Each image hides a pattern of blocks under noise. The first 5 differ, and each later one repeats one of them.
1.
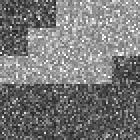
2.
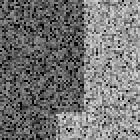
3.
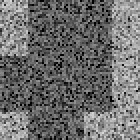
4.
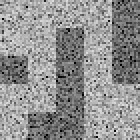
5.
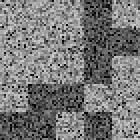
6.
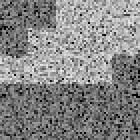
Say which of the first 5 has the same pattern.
1
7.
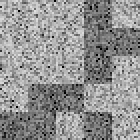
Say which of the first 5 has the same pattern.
5
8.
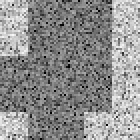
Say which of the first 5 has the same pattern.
3
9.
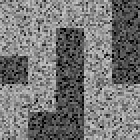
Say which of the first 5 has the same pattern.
4
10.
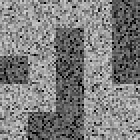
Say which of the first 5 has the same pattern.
4
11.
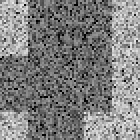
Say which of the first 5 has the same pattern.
3
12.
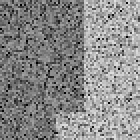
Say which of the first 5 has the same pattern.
2
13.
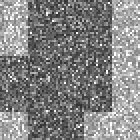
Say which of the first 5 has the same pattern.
3
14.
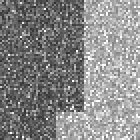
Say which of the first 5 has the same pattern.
2
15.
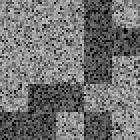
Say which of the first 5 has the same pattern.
5
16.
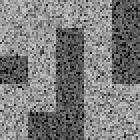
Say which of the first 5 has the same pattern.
4
